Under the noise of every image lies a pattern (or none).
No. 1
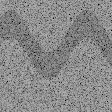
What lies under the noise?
a wavy band
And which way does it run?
left to right
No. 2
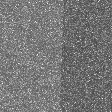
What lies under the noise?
a sharp edge
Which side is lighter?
left
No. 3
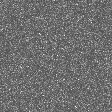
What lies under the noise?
only noise
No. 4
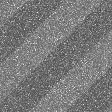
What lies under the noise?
diagonal stripes
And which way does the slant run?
bottom left to top right
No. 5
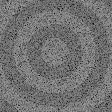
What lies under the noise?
rings round one point
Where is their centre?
centre
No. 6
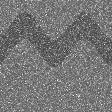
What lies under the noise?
a wavy band
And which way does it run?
left to right
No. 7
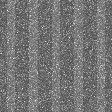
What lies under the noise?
vertical stripes
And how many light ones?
5
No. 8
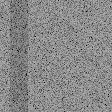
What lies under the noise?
one vertical stripe
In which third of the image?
left
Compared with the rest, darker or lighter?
darker
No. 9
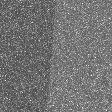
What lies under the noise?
a sharp edge
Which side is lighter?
right
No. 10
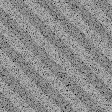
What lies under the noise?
diagonal stripes
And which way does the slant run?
top left to bottom right
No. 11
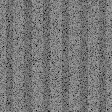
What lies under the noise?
vertical stripes
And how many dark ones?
6
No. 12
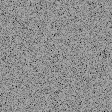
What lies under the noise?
only noise
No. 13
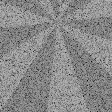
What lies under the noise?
spokes from one point
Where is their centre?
top middle
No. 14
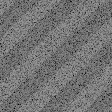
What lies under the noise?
diagonal stripes
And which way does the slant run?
bottom left to top right
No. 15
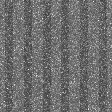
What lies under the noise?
vertical stripes
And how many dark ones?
6
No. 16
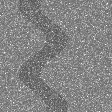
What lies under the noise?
a wavy band
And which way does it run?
top to bottom
